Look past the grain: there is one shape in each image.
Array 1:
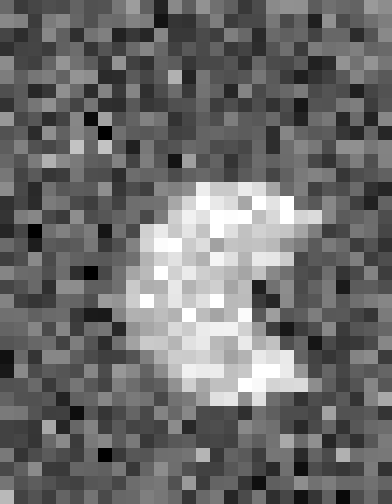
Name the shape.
disc with a wedge cut out
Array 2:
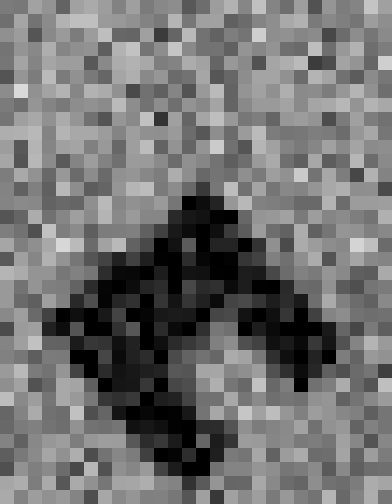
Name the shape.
square with a notch
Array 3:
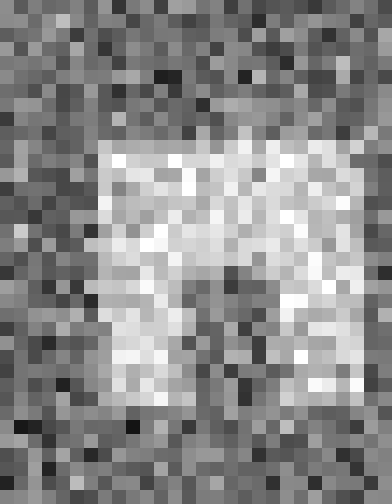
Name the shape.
square with a notch
